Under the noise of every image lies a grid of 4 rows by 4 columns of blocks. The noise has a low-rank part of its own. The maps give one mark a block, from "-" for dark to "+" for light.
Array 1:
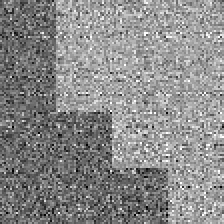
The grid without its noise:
- + + +
- + + +
- - + +
- - - +
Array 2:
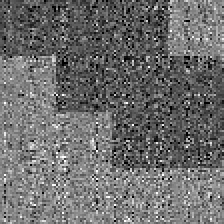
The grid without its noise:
- - - +
+ - - -
+ + - -
+ + + +
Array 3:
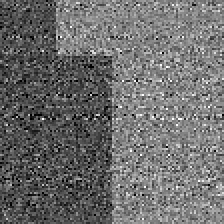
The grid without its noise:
- + + +
- - + +
- - + +
- - + +
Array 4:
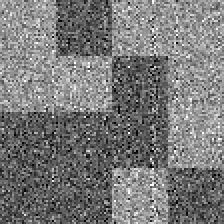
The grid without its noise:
+ - + +
+ + - +
- - - +
- - + -
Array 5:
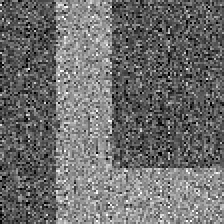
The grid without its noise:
- + - -
- + - -
- + - -
- + + +
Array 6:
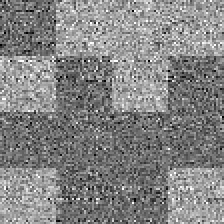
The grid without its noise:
- + + +
+ - + -
- - - -
+ - - +
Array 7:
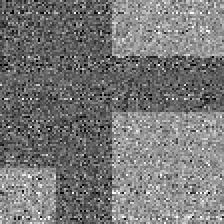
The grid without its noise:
- - + +
- - - -
- - + +
+ - + +
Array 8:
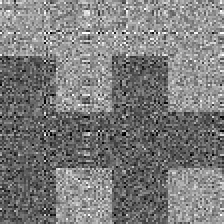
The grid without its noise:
+ + + +
- + - +
- - - -
- + - +
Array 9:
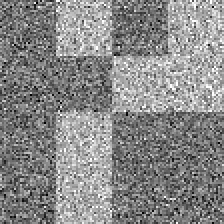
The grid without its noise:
- + - +
- - + +
- + - -
- + - -
